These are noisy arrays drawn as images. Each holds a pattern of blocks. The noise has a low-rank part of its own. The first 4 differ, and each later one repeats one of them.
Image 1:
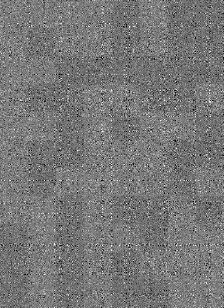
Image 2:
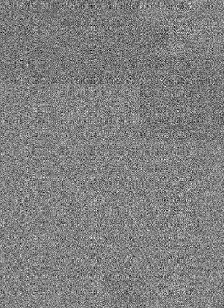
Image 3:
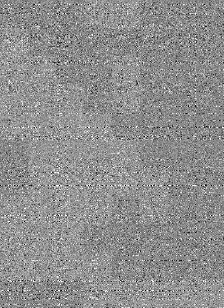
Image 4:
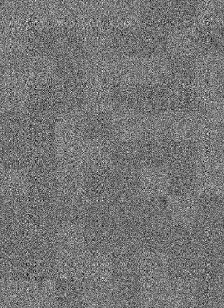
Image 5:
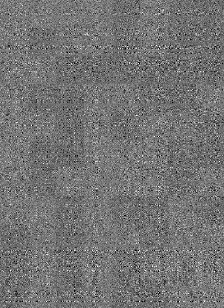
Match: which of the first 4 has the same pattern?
1
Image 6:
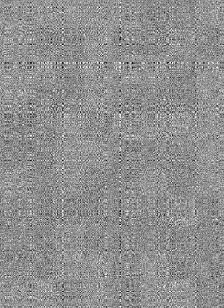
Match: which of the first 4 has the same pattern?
4
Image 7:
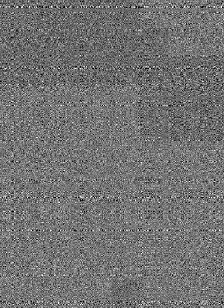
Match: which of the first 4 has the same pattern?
2
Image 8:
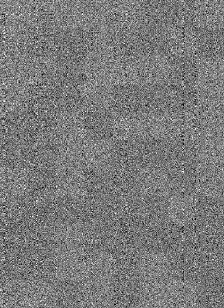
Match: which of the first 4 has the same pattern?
4
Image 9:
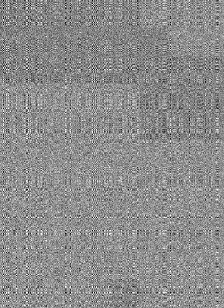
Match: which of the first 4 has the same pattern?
2
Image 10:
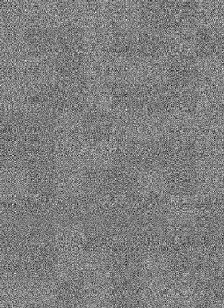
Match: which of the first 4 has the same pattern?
4
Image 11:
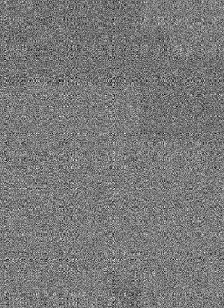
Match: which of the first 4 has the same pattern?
2
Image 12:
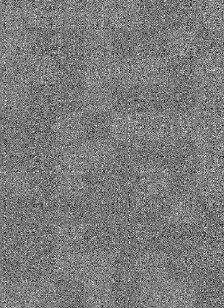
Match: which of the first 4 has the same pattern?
4
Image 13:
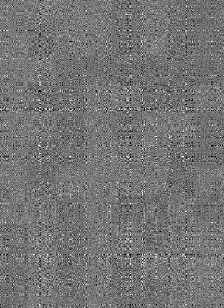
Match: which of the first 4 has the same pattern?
1
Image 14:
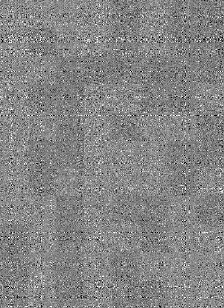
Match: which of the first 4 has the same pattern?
1
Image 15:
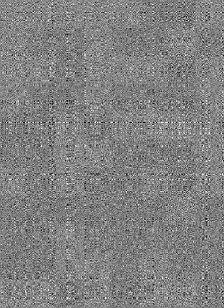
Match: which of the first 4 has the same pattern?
4
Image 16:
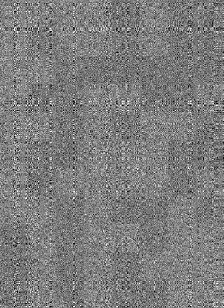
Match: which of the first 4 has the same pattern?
1
